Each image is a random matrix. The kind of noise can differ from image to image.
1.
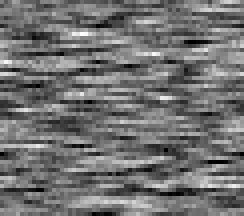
streaked along the rows
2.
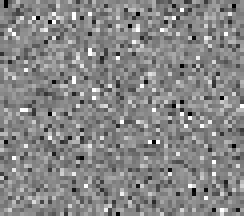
heavy tails
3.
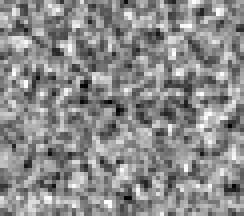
blotchy
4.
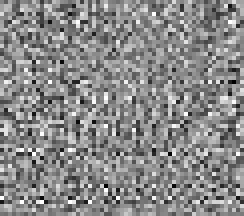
low rank plus noise
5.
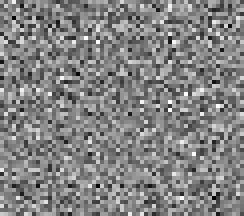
low rank plus noise
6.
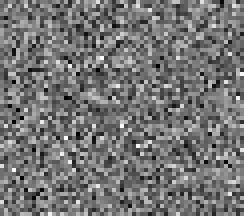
independent entries
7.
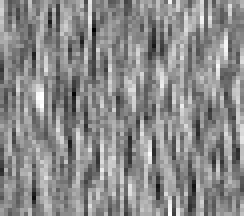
streaked along the columns
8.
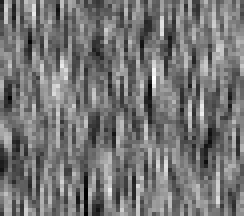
streaked along the columns
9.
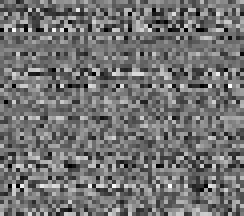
rows of uneven size
